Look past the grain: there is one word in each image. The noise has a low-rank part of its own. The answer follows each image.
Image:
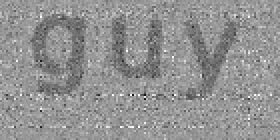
guy
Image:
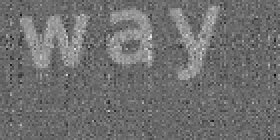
way
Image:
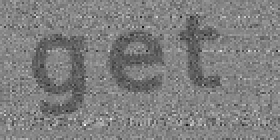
get
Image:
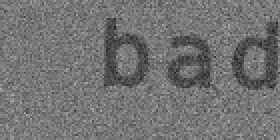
bad
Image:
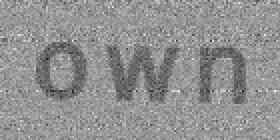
own
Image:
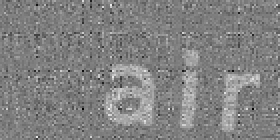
air
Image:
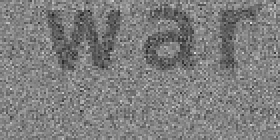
war
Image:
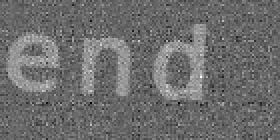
end
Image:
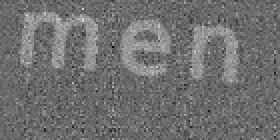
men
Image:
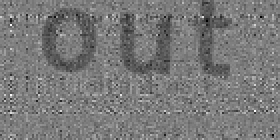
out
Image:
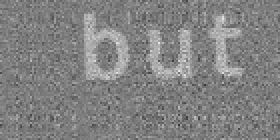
but
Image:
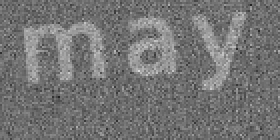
may
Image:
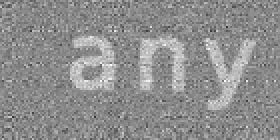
any
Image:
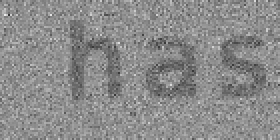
has
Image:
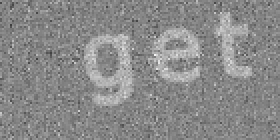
get
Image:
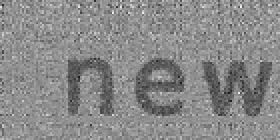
new
